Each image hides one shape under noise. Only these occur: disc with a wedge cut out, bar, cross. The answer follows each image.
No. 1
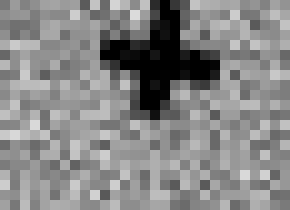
cross
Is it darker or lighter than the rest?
darker
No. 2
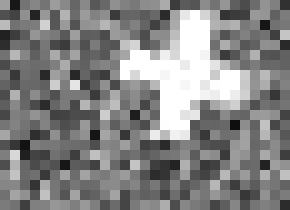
cross
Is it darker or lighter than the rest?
lighter
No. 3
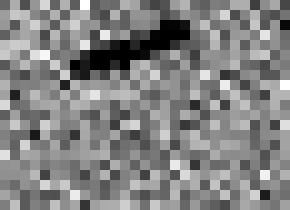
bar
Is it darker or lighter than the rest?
darker
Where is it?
top middle
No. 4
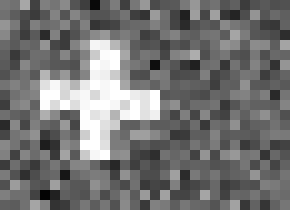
cross
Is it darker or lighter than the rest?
lighter
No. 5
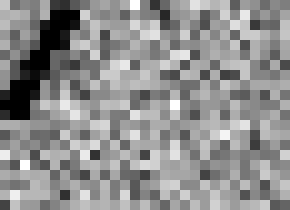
bar
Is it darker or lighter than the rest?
darker
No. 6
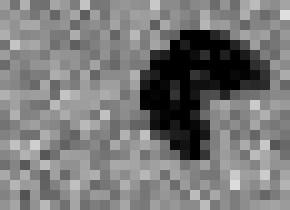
disc with a wedge cut out
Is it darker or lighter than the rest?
darker
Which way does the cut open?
down and right
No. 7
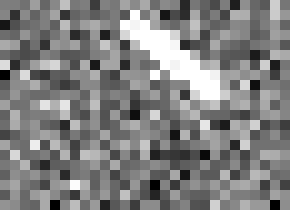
bar
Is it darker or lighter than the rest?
lighter
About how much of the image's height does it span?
half
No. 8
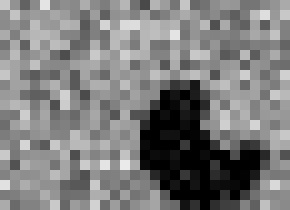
disc with a wedge cut out
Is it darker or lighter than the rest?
darker
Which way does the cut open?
up and right
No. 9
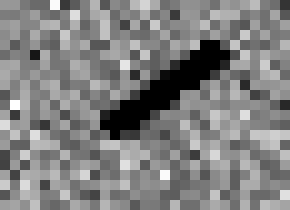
bar
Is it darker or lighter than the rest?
darker
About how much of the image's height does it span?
half
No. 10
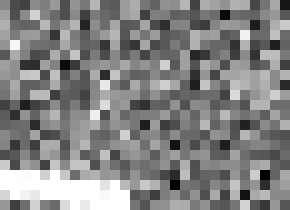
bar
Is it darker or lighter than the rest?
lighter
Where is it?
bottom left
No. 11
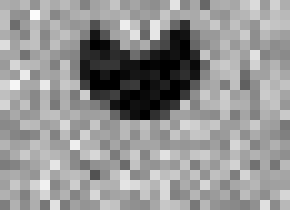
disc with a wedge cut out
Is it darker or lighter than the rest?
darker
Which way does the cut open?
up
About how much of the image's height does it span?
half
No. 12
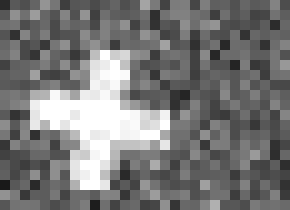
cross
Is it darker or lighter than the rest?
lighter
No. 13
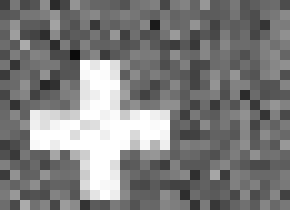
cross
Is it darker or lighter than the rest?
lighter
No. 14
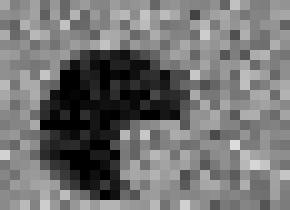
disc with a wedge cut out
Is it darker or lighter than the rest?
darker
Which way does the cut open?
down and right
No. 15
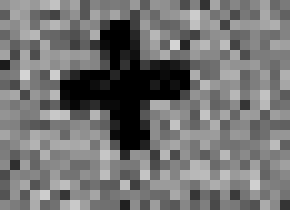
cross
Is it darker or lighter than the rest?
darker
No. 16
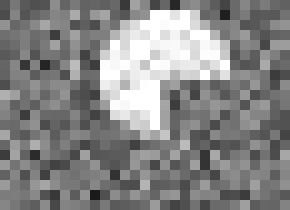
disc with a wedge cut out
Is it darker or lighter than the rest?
lighter
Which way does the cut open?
down and right
